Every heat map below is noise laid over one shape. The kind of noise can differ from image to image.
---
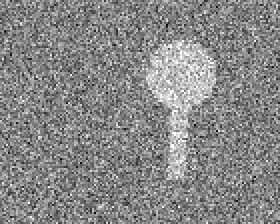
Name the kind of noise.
independent entries
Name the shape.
lollipop
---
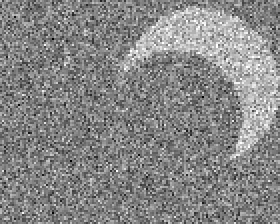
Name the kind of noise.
independent entries
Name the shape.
crescent
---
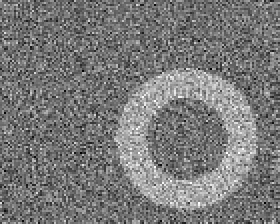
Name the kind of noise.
low rank plus noise
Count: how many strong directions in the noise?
five to eight
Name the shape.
ring
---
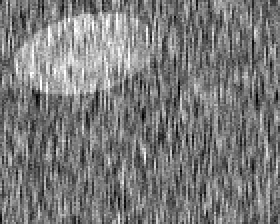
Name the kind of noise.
streaked along the columns
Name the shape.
ellipse
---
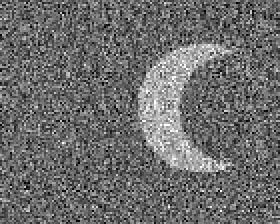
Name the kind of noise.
low rank plus noise
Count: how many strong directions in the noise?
five to eight
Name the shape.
crescent
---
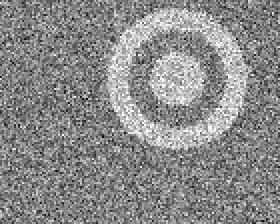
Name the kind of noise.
independent entries
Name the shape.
bullseye
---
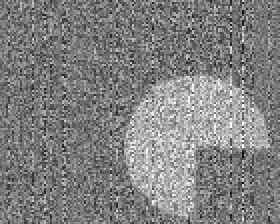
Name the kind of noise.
columns of uneven size
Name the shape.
disc with a wedge cut out
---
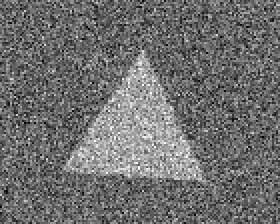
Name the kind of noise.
independent entries
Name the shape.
triangle
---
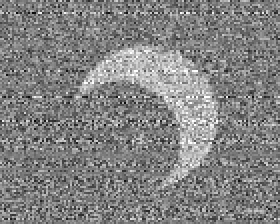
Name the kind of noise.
rows of uneven size
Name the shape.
crescent
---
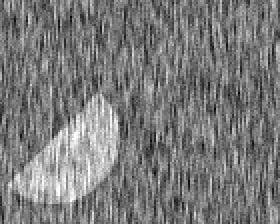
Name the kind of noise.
streaked along the columns
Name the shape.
half disc
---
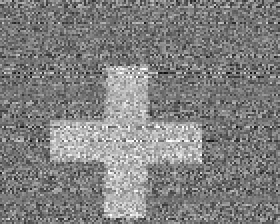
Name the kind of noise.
rows of uneven size
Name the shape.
cross
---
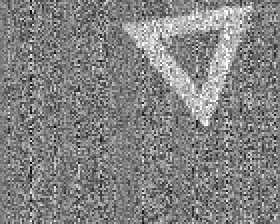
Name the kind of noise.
columns of uneven size
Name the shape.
triangle frame
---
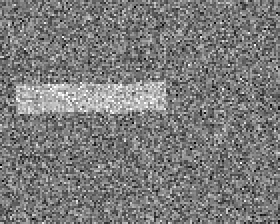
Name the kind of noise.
independent entries
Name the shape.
bar
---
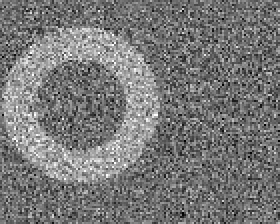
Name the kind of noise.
low rank plus noise
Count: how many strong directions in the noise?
five to eight
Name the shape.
ring
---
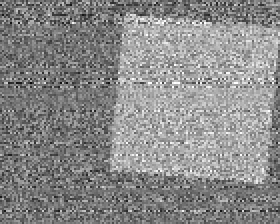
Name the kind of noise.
rows of uneven size
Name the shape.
square
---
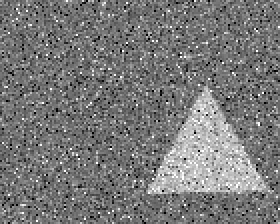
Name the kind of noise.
heavy tails
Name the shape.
triangle
